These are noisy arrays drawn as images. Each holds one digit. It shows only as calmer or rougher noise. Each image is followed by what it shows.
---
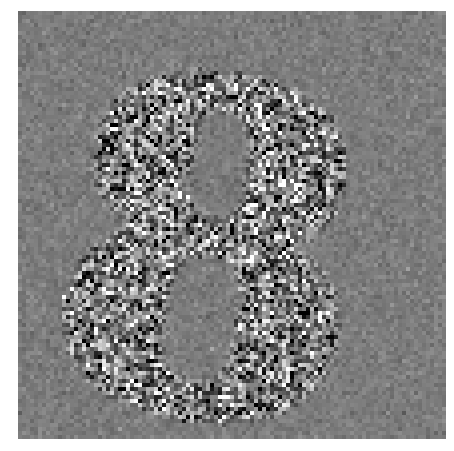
rough 8
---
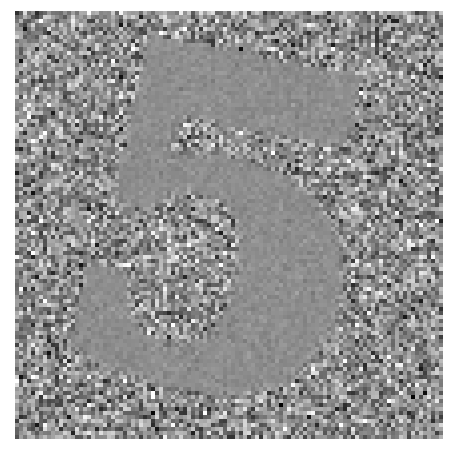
calm 5
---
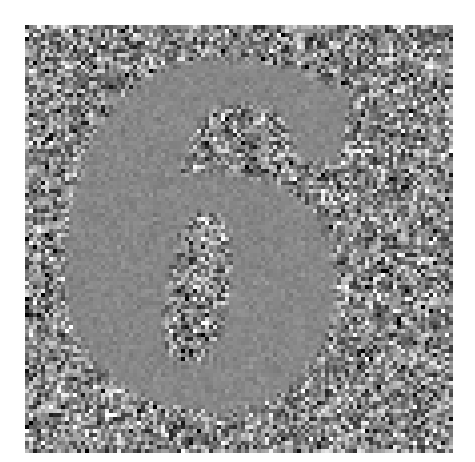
calm 6
